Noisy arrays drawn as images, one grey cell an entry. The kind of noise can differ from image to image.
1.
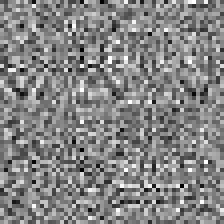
low rank plus noise
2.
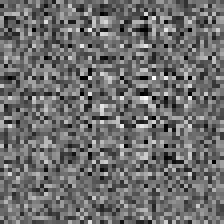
low rank plus noise
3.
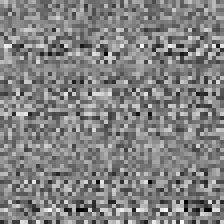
rows of uneven size
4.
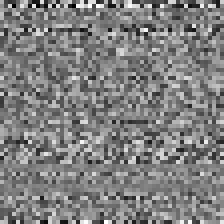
rows of uneven size
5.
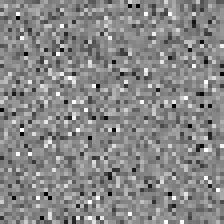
heavy tails
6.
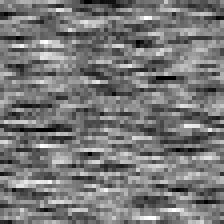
streaked along the rows
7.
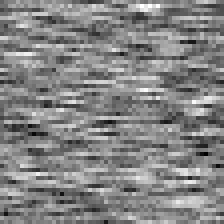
streaked along the rows
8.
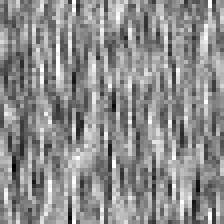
streaked along the columns
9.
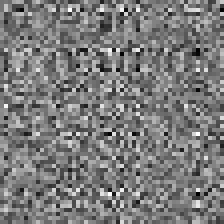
low rank plus noise
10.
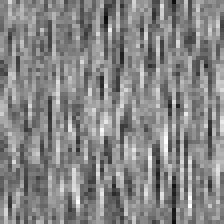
streaked along the columns
